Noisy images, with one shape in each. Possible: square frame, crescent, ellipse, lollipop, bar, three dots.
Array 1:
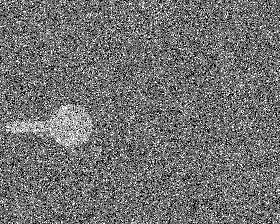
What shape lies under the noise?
lollipop
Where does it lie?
middle left
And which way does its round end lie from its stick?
right
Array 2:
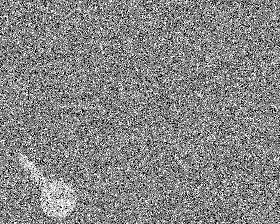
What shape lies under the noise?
lollipop
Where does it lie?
bottom left
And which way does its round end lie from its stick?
down and right
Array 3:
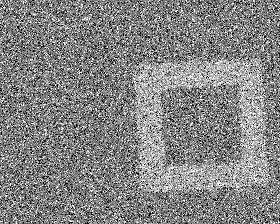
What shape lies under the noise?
square frame
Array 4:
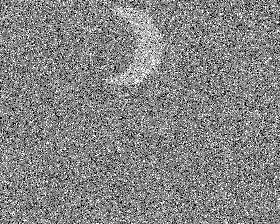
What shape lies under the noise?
crescent
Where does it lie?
top middle
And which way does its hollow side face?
left
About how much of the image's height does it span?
a third
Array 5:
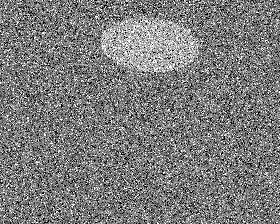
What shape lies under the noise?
ellipse
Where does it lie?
top middle
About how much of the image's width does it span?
a third
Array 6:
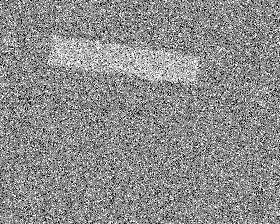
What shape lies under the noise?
bar
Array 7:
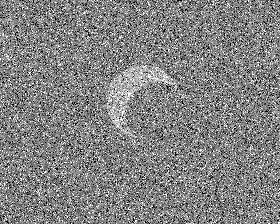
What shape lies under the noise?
crescent
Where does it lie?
centre
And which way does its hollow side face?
down and right
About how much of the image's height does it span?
a third
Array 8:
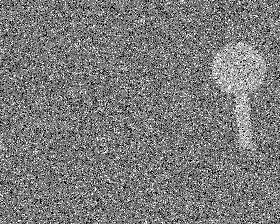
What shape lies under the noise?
lollipop
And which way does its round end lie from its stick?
up
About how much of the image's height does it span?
half
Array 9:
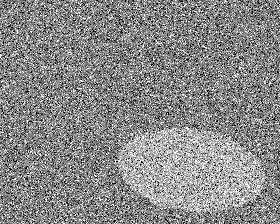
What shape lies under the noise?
ellipse
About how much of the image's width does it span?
half
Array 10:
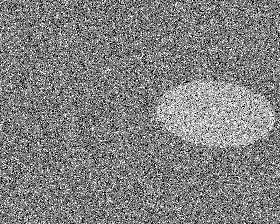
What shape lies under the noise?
ellipse
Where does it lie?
middle right
